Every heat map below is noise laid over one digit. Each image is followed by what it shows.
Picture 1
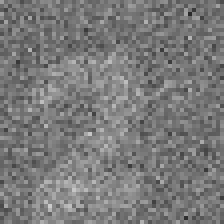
2
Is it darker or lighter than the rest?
lighter
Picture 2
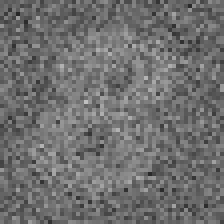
8
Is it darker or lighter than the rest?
lighter
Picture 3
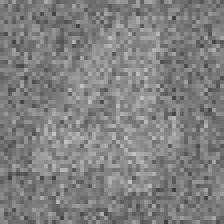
4
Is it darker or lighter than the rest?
lighter
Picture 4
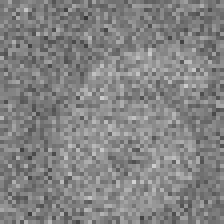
6
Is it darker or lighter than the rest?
lighter
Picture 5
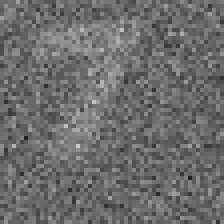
7
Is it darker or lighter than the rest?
lighter
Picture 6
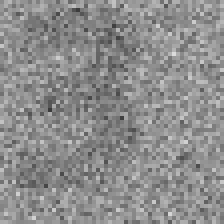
3
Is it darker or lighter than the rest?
darker
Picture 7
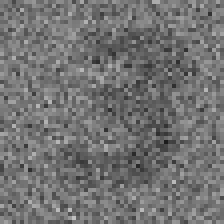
3
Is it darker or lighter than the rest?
darker
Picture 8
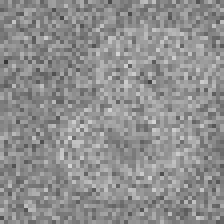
8
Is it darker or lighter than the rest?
lighter
